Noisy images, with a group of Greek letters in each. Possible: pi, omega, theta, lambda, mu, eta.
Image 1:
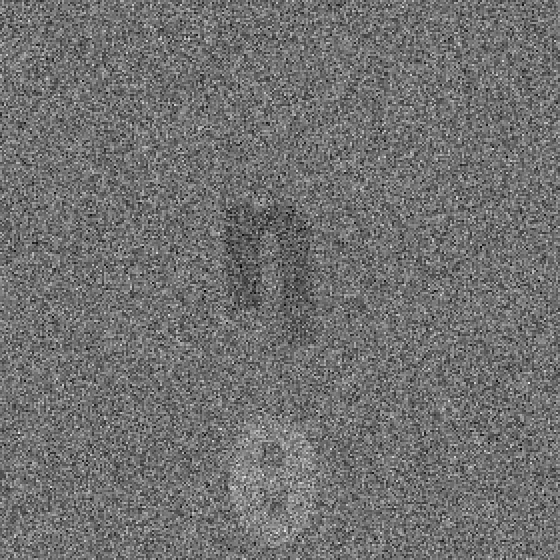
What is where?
centre: dark eta; bottom middle: light theta
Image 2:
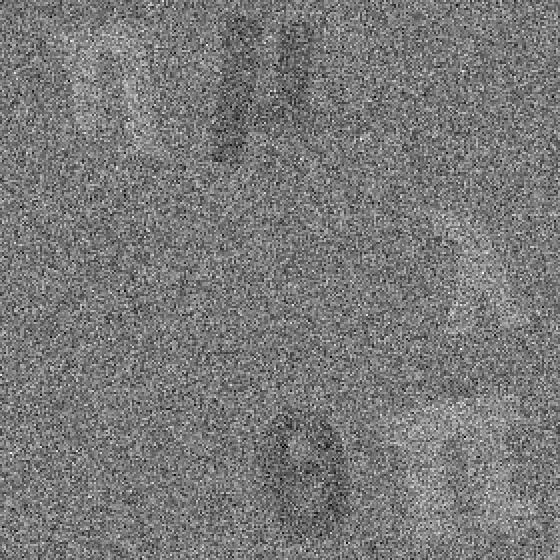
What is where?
top left: light eta; top middle: dark mu; middle right: light lambda; bottom middle: dark theta; bottom right: light pi
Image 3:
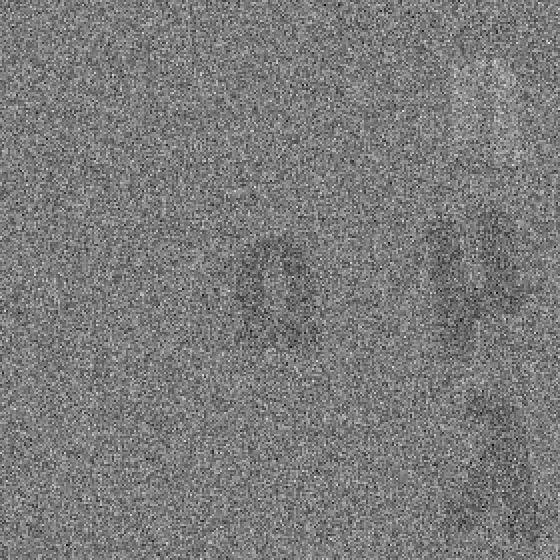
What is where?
top right: light eta; centre: dark omega; middle right: dark mu; bottom right: dark lambda
